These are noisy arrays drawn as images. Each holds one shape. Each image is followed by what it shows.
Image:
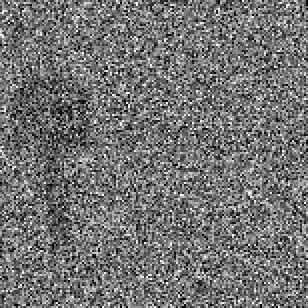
lollipop
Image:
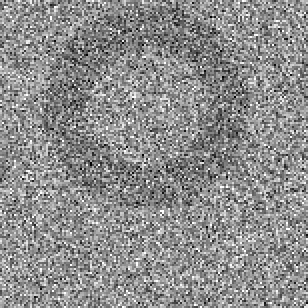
ring
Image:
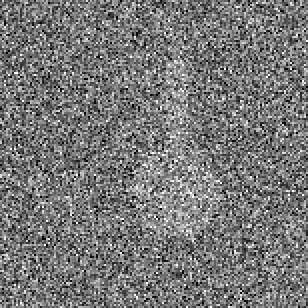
lollipop
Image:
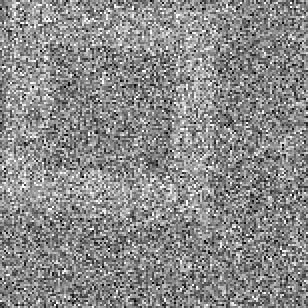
square frame
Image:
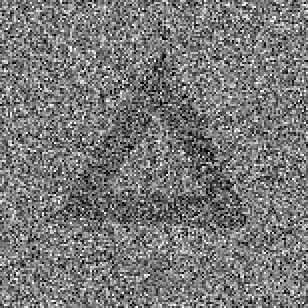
triangle frame
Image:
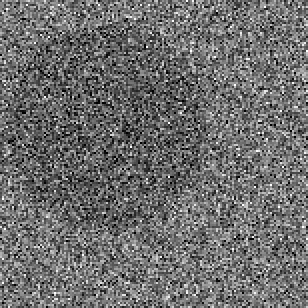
disc
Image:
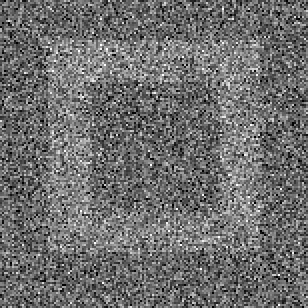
square frame
